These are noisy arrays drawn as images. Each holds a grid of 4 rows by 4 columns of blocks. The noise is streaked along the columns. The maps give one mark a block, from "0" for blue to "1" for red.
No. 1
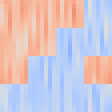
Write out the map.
1 1 1 0
1 1 0 0
1 0 0 1
0 0 0 0
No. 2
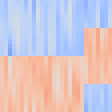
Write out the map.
0 0 0 0
0 0 0 1
1 1 1 1
1 1 1 0
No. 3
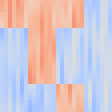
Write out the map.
1 1 1 0
0 1 0 0
0 1 0 0
0 0 1 0
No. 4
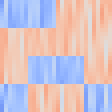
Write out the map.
0 0 1 1
1 1 1 1
1 0 0 1
0 1 1 0
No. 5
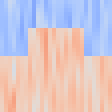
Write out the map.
0 0 0 0
0 1 1 0
1 1 1 1
1 1 1 1
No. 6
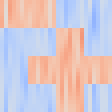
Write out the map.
1 1 0 0
0 0 1 0
0 1 1 1
0 0 1 0
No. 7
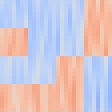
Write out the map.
0 0 0 1
1 0 0 1
0 0 1 0
1 1 1 0
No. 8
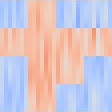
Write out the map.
0 1 0 0
1 1 1 1
0 1 1 0
0 1 0 0
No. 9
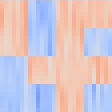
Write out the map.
1 0 1 1
1 0 1 0
0 1 1 1
0 0 1 0
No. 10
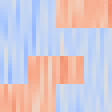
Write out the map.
0 0 1 1
0 0 0 0
0 1 1 0
1 1 0 0
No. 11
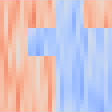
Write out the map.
1 1 0 1
1 0 0 0
1 1 0 0
1 1 0 0
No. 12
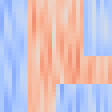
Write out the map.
0 1 1 0
0 1 1 0
0 1 1 1
0 1 0 0
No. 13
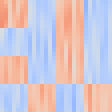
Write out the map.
1 0 1 0
0 0 1 0
1 0 1 0
0 1 0 1
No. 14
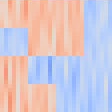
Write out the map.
1 1 1 0
0 1 1 0
1 0 0 0
1 1 0 0
